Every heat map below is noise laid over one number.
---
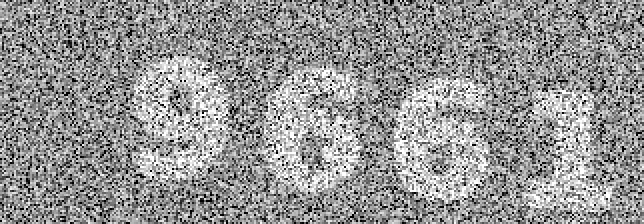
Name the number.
9661
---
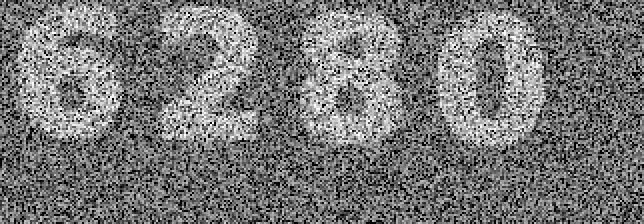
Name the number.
6280
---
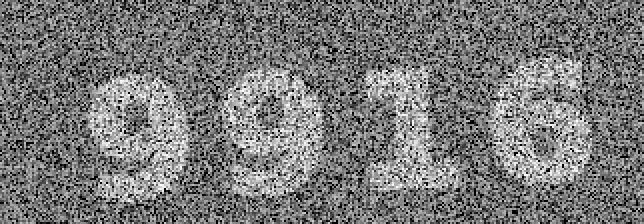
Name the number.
9916
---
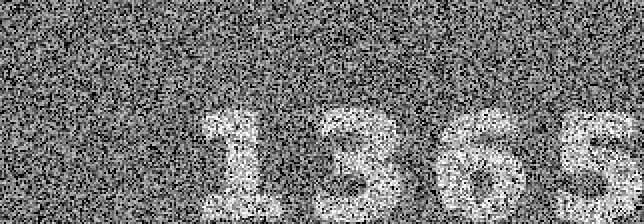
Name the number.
1365
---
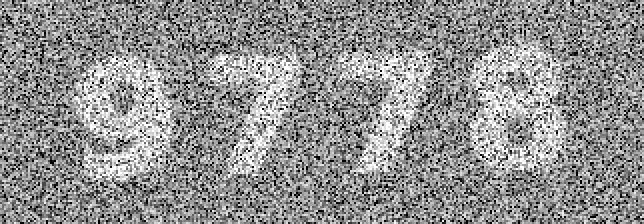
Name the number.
9778
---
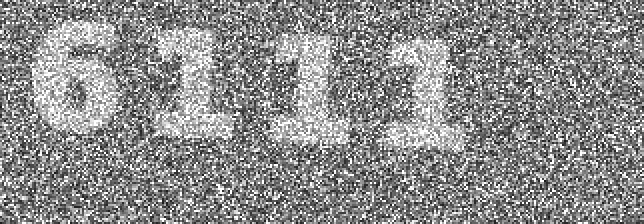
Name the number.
6111
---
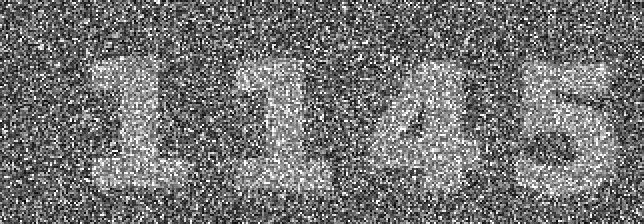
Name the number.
1145
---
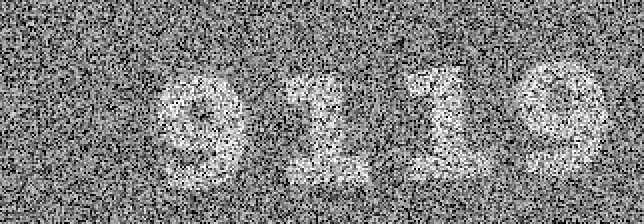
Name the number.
9119
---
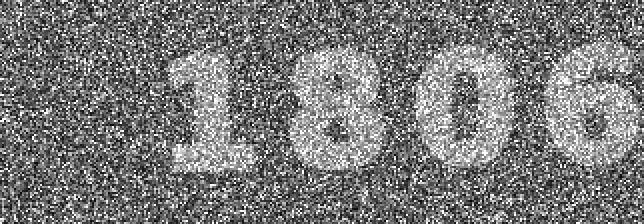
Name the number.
1806
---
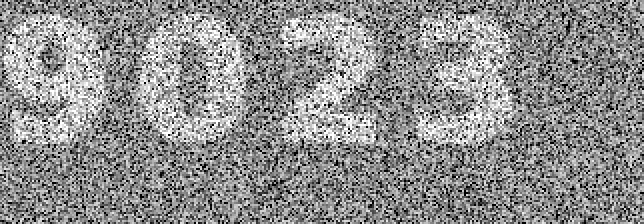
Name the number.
9023
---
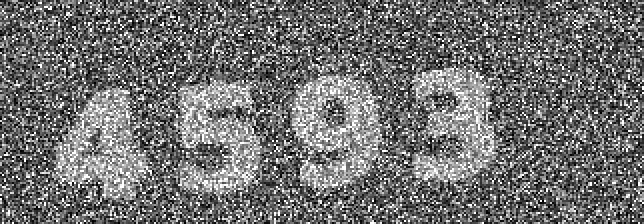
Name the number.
4593
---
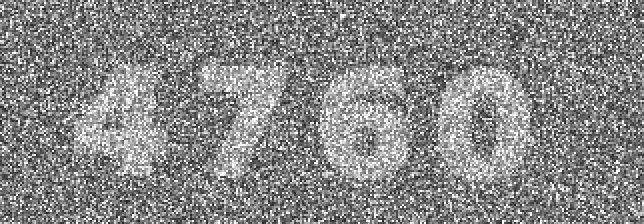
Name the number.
4760
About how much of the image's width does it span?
two thirds
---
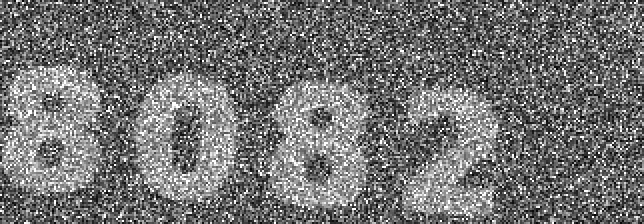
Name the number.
8082
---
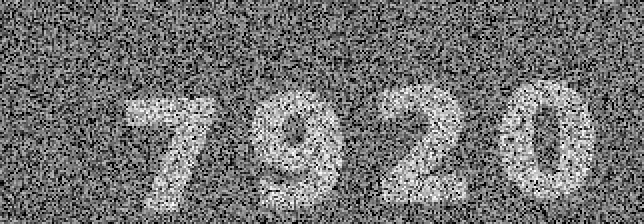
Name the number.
7920
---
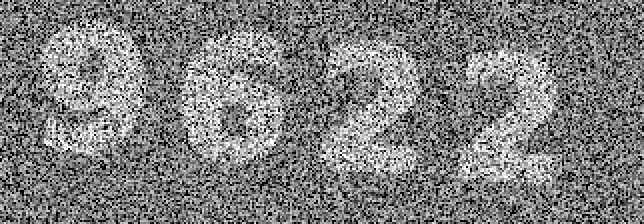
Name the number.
9622
